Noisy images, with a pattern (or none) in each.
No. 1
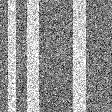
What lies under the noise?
bands of columns
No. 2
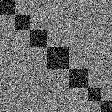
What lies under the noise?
blocks along the diagonal
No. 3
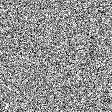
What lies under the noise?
only noise
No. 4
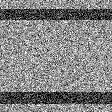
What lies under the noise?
bands of rows
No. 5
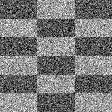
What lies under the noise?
a checkerboard
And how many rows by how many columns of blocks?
6 by 3
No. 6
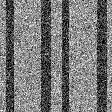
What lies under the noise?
bands of columns
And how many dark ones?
4
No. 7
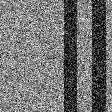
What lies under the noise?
bands of columns
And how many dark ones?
2
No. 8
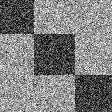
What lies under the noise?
blocks along the diagonal
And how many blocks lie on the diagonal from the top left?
3
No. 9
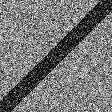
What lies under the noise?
a diagonal band
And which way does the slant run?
bottom left to top right
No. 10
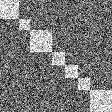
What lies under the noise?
blocks along the diagonal
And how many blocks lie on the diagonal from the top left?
7
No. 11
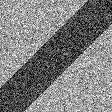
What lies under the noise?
a diagonal band
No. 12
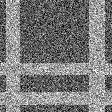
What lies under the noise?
bands of rows crossing bands of columns
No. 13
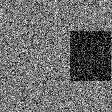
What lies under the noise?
one block
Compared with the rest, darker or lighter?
darker
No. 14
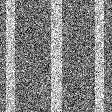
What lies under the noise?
bands of columns
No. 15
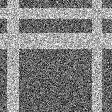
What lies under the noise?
bands of rows crossing bands of columns
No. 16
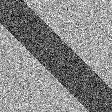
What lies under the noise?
a diagonal band
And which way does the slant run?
top left to bottom right
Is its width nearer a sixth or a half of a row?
a half
